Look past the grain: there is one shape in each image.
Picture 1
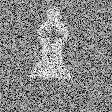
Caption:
light chess bishop
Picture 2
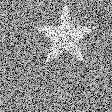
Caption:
light star
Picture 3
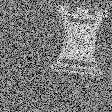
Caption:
light chess rook
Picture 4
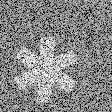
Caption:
light asterisk
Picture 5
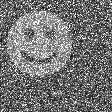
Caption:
light smiling face
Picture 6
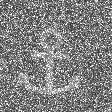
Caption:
light anchor
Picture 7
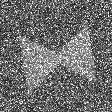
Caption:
light bow tie
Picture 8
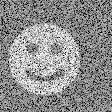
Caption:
light smiling face
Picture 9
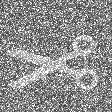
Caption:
light pair of scissors
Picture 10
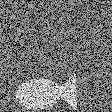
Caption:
light fish
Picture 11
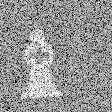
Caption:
light chess bishop
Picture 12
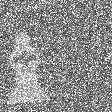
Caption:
light chess bishop
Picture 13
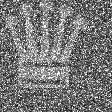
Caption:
light chess queen
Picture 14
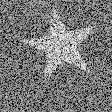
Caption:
light star
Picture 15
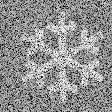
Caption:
light snowflake
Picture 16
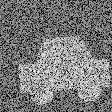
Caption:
light car
